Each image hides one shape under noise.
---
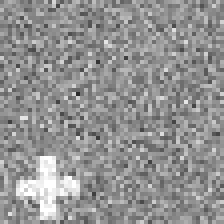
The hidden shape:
cross
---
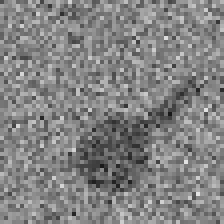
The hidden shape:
lollipop
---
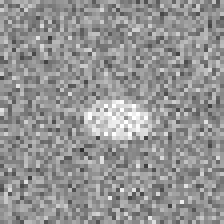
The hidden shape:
ellipse
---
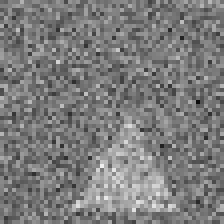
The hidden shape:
triangle
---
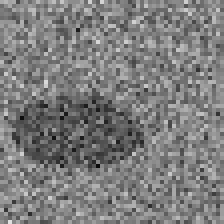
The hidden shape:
ellipse
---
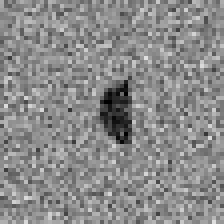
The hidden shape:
half disc
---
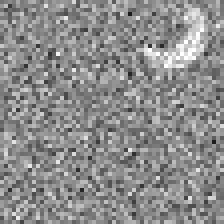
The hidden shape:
crescent
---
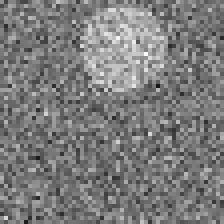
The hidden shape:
disc
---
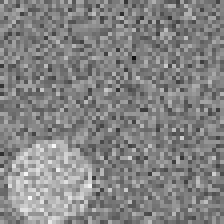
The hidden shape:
disc
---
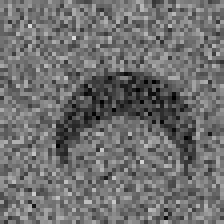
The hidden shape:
crescent
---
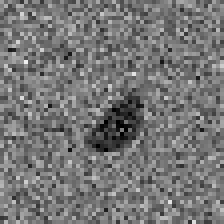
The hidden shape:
half disc
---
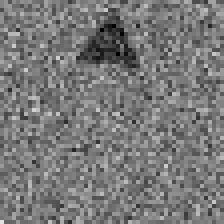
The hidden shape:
triangle
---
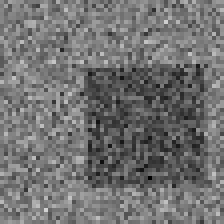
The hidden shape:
square
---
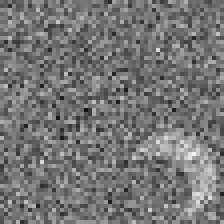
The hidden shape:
crescent
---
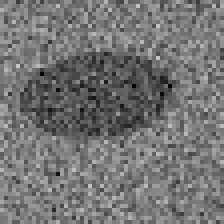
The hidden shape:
ellipse
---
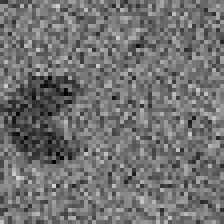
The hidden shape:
disc with a wedge cut out
